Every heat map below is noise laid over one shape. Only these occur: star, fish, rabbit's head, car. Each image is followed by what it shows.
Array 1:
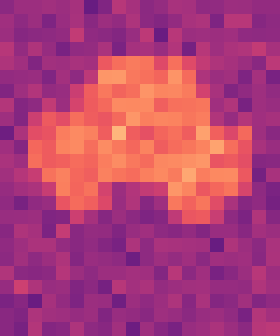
light car
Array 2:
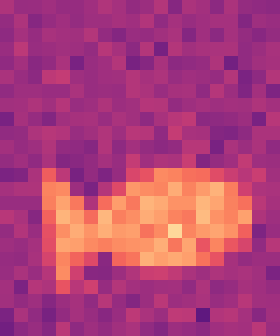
light fish
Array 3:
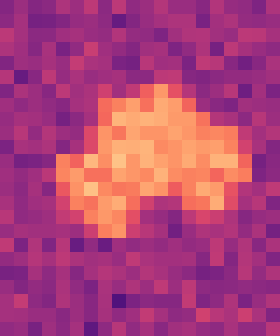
light car
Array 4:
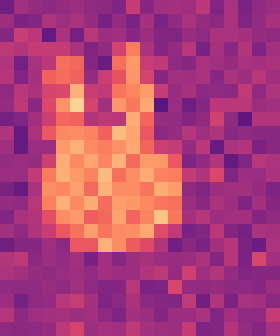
light rabbit's head
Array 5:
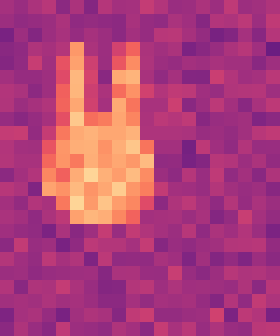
light rabbit's head
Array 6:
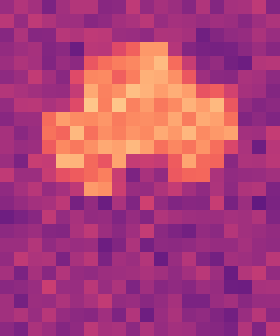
light car
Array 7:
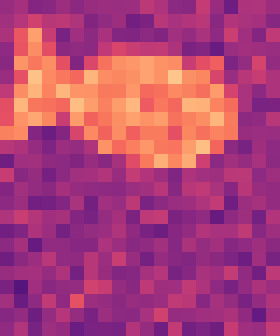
light fish
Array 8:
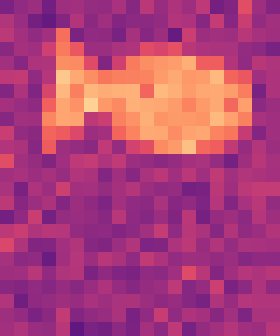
light fish
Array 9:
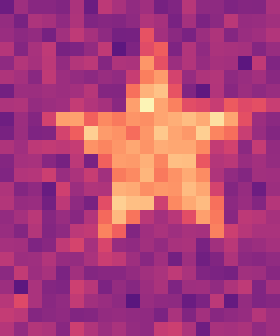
light star
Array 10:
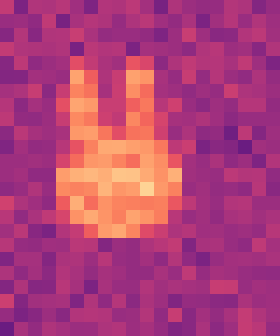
light rabbit's head
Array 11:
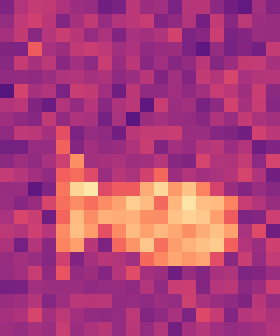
light fish
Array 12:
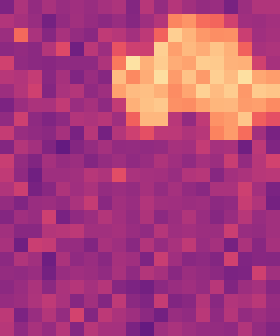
light car
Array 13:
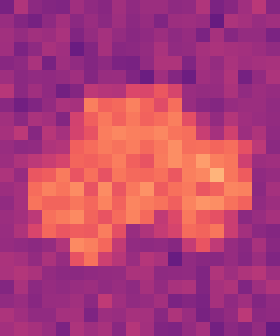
light car
